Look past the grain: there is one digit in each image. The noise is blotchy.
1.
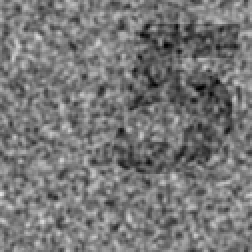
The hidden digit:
5
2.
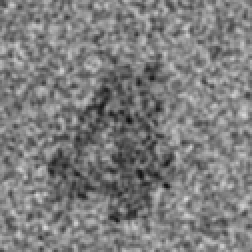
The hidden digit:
4
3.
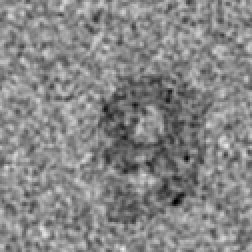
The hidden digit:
9
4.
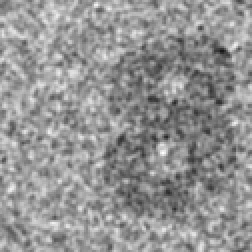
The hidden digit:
8
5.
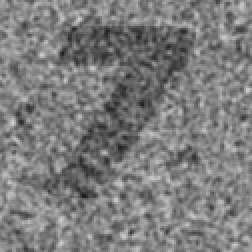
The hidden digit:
7
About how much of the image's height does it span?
two thirds
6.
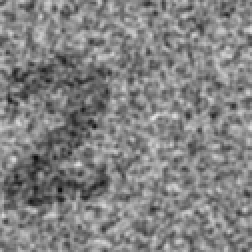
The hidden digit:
2
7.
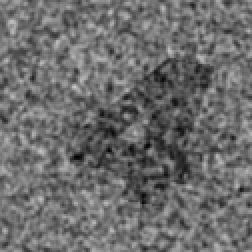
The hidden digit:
4
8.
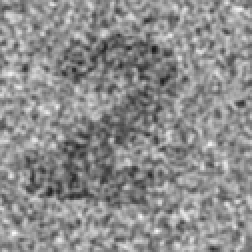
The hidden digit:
2
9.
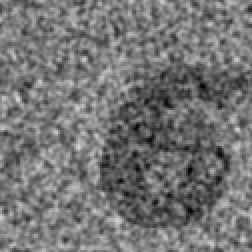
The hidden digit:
6
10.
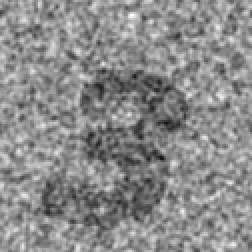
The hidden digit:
3
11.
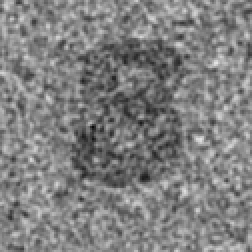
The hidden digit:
8
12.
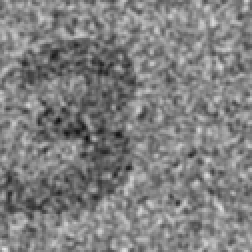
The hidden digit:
3
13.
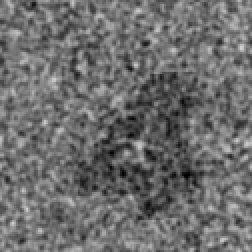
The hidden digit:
4
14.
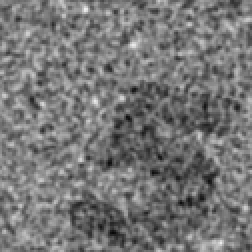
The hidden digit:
5
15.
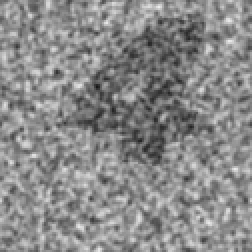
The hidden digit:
4
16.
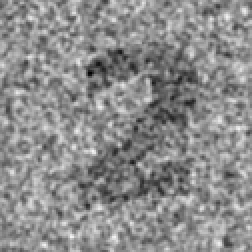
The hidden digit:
2
